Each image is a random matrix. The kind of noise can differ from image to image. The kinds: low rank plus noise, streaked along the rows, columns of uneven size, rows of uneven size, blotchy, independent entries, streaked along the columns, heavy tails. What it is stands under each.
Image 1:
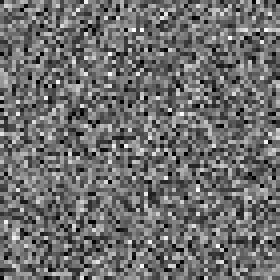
independent entries
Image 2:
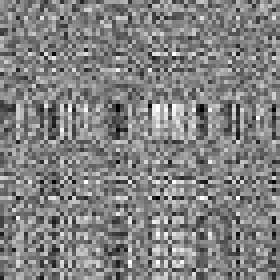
low rank plus noise
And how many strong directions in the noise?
one
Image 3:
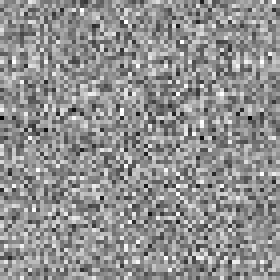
low rank plus noise
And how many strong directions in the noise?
five to eight
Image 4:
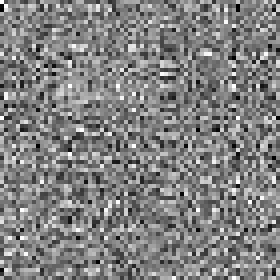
low rank plus noise
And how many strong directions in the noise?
three or four
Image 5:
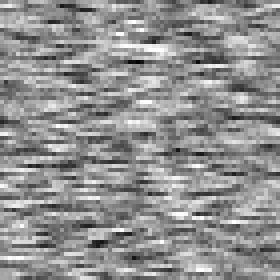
streaked along the rows
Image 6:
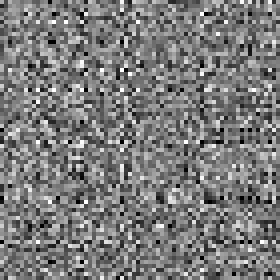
low rank plus noise
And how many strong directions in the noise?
three or four
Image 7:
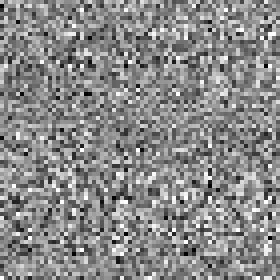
low rank plus noise
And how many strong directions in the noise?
five to eight
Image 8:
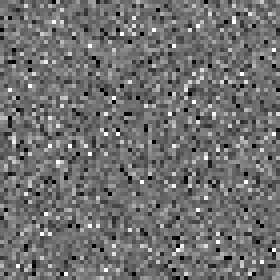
heavy tails
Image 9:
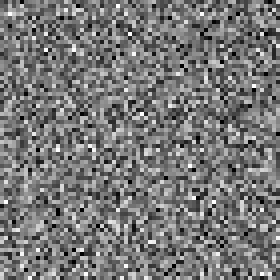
independent entries
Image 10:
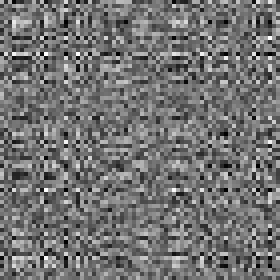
low rank plus noise
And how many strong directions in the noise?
one
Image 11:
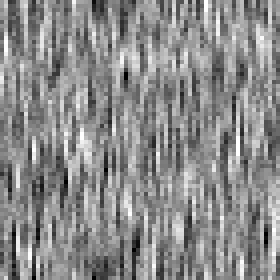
streaked along the columns
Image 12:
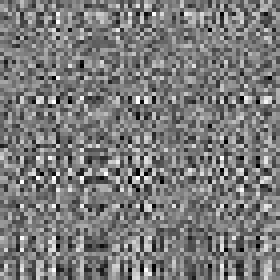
low rank plus noise
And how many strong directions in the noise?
one
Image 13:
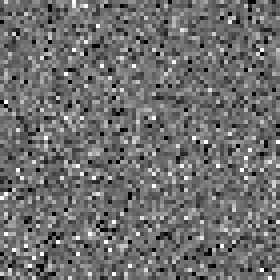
heavy tails
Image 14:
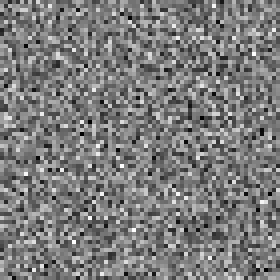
independent entries
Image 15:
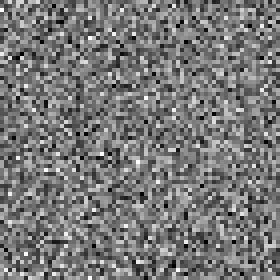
independent entries
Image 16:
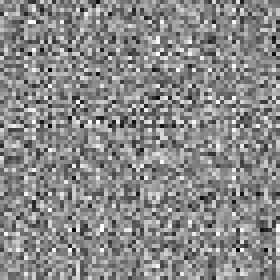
low rank plus noise
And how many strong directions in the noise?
three or four
